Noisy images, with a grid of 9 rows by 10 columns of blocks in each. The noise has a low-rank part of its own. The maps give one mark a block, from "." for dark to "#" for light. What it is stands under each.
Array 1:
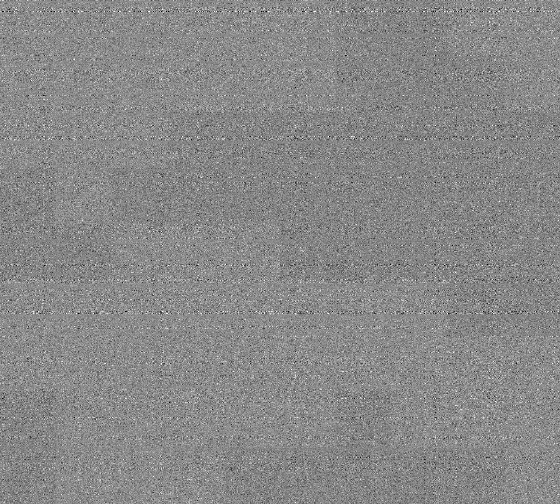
# # # # # # . . # #
# # # # # # . . . #
# # # . . . . . . .
. # . . . . . . . .
. . # # # . . . . .
# # # # # # # # . .
# # # # # # # # # #
. # # # # # . # # #
. # # # . . . . . #
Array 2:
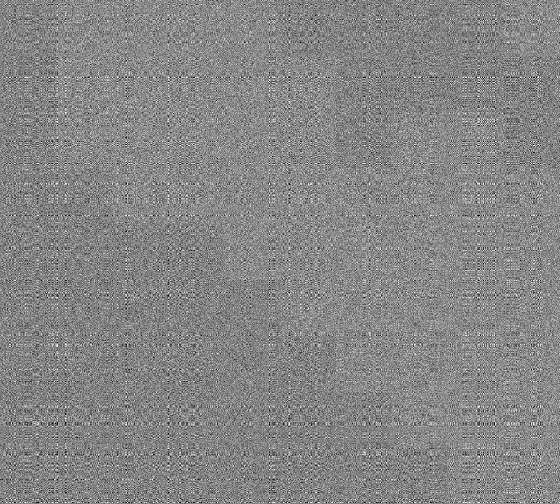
. # # # # . . . . #
. # # # # # . . . .
. # # # # # . # # .
. . # # # # # # # #
. . . . # # # # # #
. . . . . # # # # #
. . . . . . # # # #
. . . . . . . # # #
. . . . . . . . # #
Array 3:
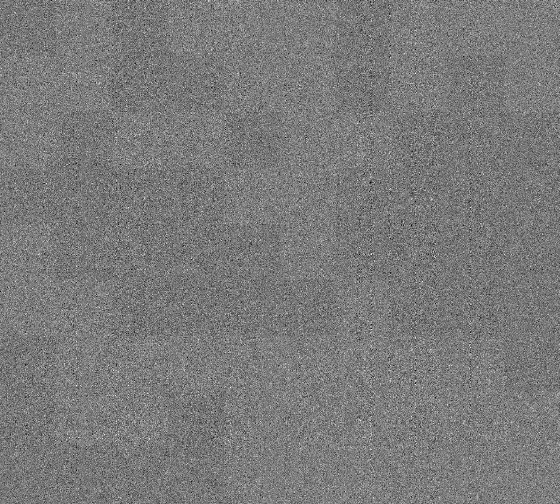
. # . # # # . # # #
# # . . # # . # . #
# . # # . # # . . .
. . . . # # . . . .
# . . . . # . . . .
# # . . . . # . . .
. # # # # # # # # .
. # # . # # # # # #
. . . . # # # # # #
